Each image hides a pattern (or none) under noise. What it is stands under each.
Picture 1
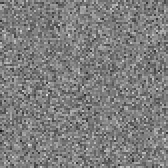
only noise
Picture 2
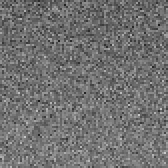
a smooth slope
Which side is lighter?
bottom
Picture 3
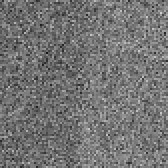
a sharp edge
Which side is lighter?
right
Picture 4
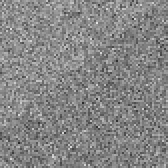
a sharp edge
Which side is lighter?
top left
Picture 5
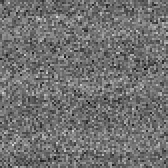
horizontal stripes
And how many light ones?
3
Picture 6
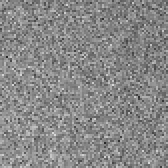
a smooth slope
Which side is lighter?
bottom left
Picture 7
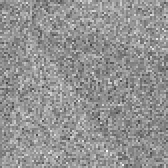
spokes from one point
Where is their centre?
top left
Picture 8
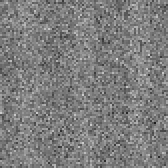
vertical stripes
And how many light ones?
3
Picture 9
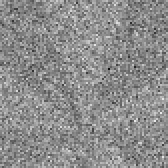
spokes from one point
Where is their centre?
bottom middle
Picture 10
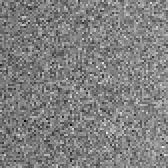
a smooth slope
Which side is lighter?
right
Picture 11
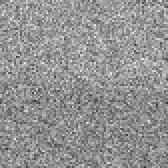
a sharp edge
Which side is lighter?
top
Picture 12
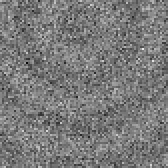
rings round one point
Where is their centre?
top middle
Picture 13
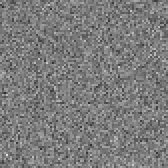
only noise
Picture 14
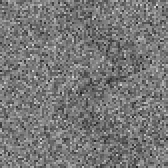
a wavy band
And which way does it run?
top to bottom
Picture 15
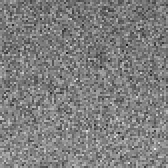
a smooth slope
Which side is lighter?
bottom
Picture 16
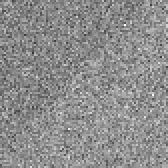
a sharp edge
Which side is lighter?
bottom right
